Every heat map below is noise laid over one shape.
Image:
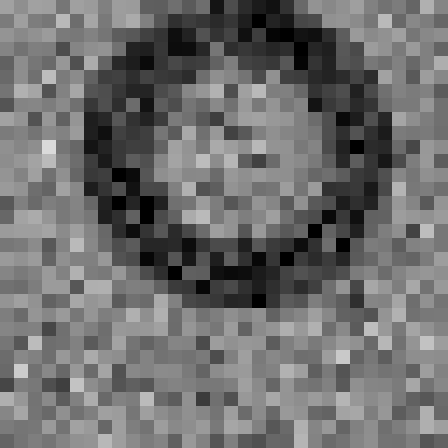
dark ring
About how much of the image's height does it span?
two thirds
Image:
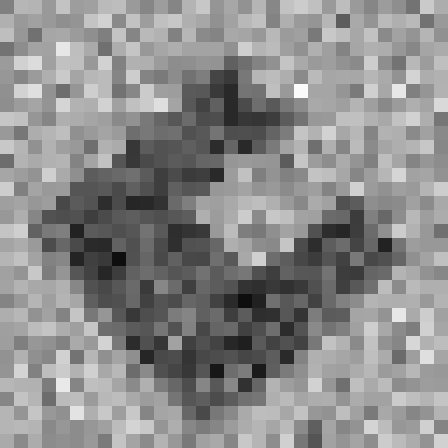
dark square with a notch
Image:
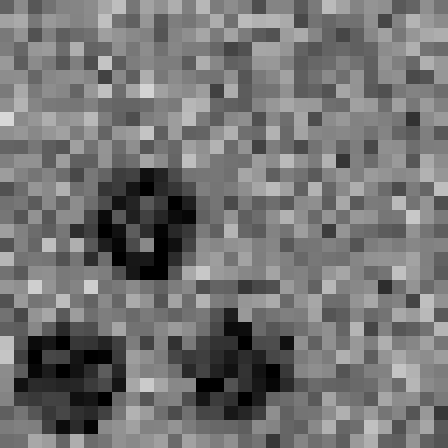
dark three dots
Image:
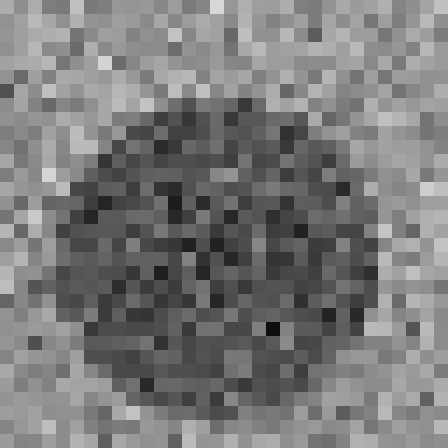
dark disc
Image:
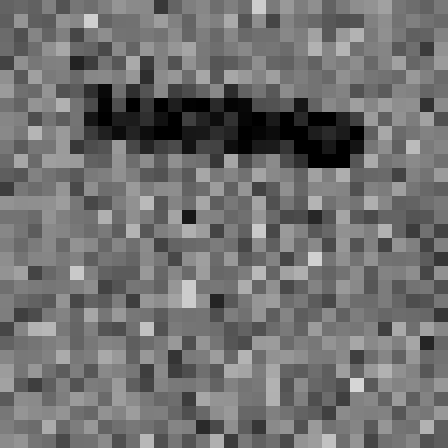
dark bar
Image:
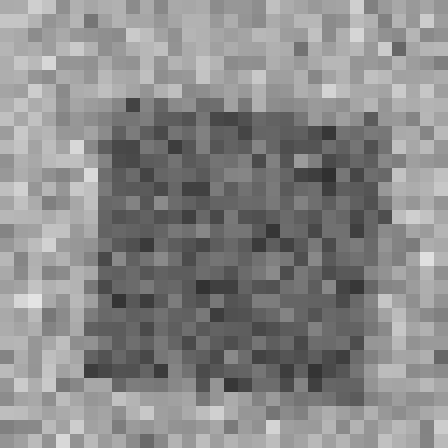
dark square
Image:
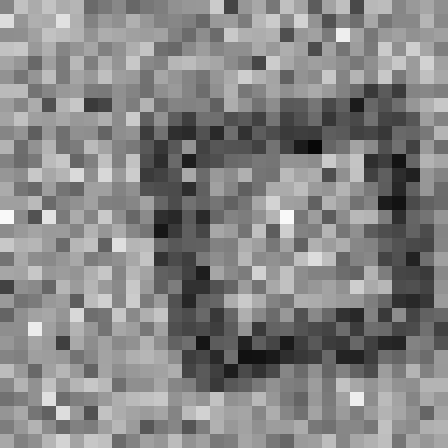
dark square frame
